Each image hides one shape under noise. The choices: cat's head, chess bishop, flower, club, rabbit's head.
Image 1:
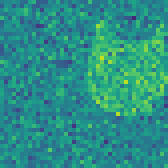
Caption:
light cat's head
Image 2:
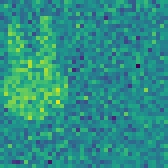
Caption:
light rabbit's head
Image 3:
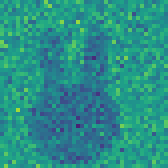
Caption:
dark rabbit's head
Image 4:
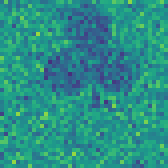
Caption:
dark club
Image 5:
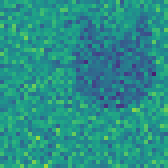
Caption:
dark cat's head
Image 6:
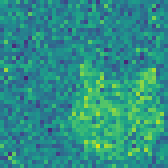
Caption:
light cat's head
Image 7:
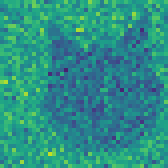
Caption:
dark cat's head
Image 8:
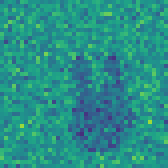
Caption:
dark rabbit's head
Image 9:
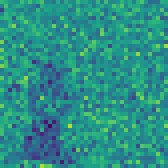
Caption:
dark chess bishop
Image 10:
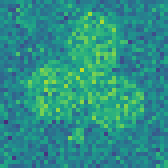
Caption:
light club
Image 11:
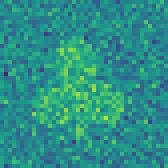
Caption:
light club
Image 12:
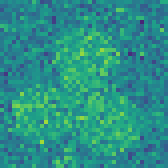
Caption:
light club
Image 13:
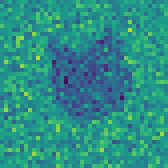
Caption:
dark cat's head
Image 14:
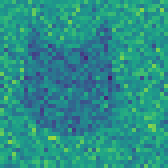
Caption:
dark cat's head
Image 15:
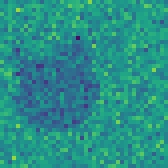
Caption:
dark cat's head
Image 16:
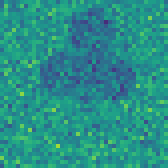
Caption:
dark club
